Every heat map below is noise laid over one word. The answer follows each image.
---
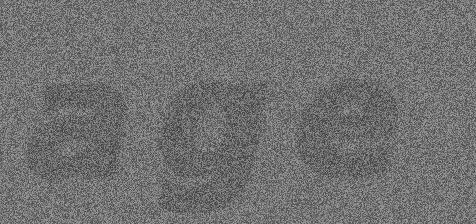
age
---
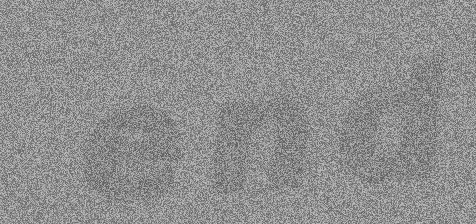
end
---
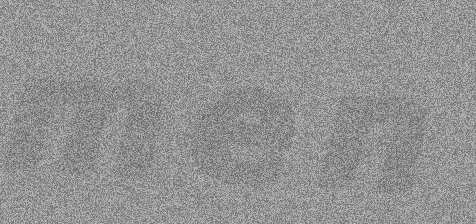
men
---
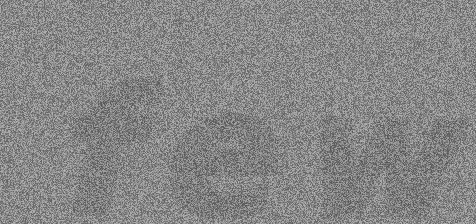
few
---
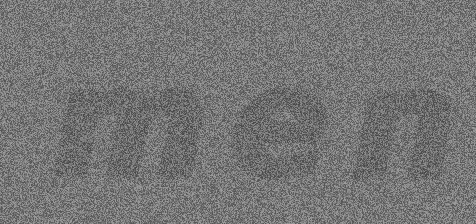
men
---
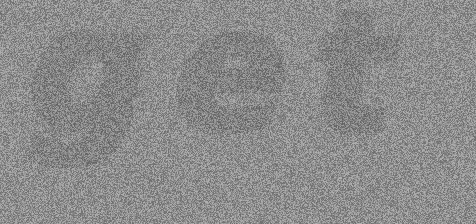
get
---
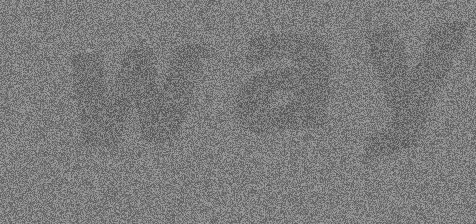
way
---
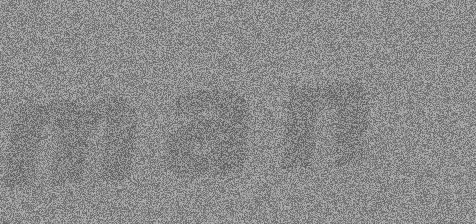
man
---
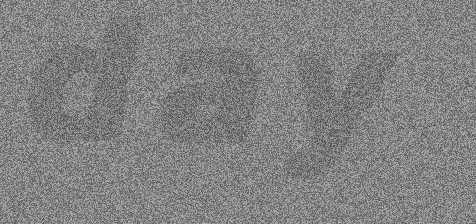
day
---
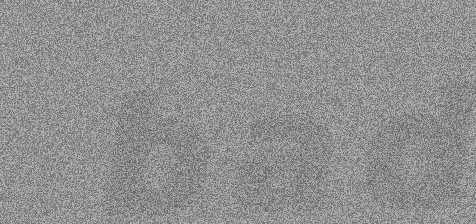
bad
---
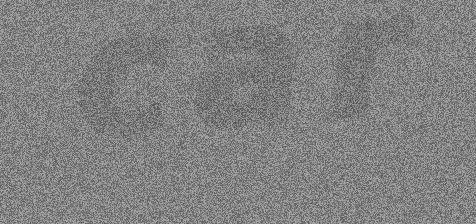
car
